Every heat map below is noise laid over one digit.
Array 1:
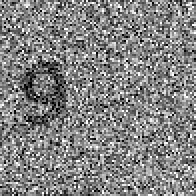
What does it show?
dark 9, middle left
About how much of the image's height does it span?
a third
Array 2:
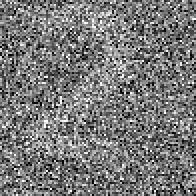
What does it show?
light 2
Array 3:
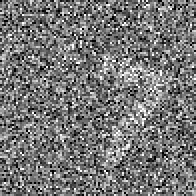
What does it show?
light 7
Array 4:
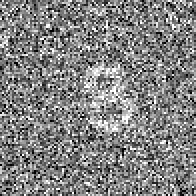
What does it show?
light 8, centre
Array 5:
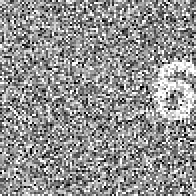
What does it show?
light 6, middle right
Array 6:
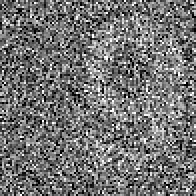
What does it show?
light 9
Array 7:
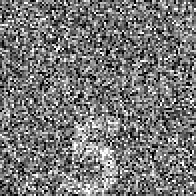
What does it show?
light 5, bottom middle
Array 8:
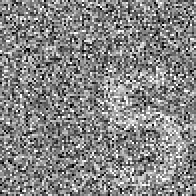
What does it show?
light 5
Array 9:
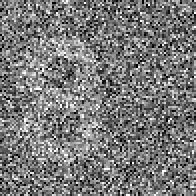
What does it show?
light 8
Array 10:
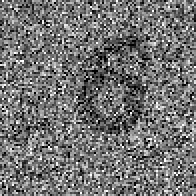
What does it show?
dark 6
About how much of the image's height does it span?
half
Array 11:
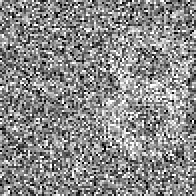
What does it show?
light 8
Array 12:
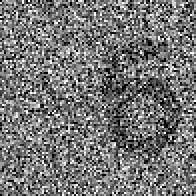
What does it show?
dark 6
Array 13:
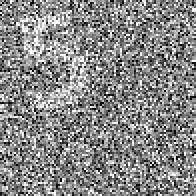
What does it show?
light 5
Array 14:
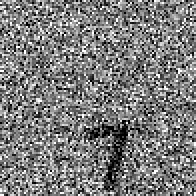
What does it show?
dark 7, bottom middle
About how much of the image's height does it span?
a third
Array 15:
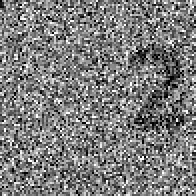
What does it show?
dark 2, middle right
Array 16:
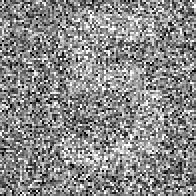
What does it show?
light 5
